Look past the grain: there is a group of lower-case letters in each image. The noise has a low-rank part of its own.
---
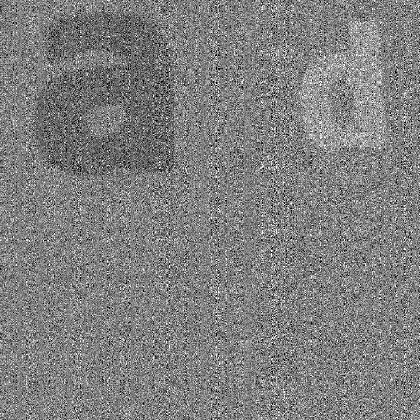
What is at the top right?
d
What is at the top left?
a
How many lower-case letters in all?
2
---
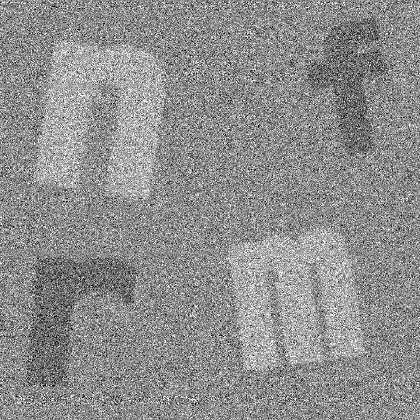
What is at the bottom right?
m
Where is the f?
top right
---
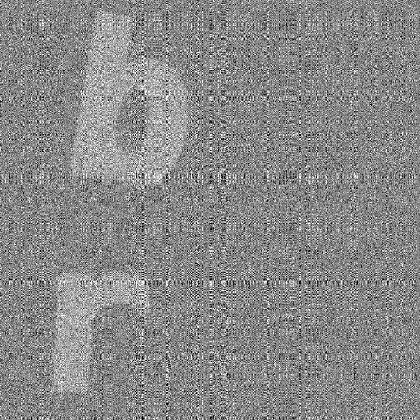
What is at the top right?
nothing
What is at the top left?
b
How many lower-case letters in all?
2
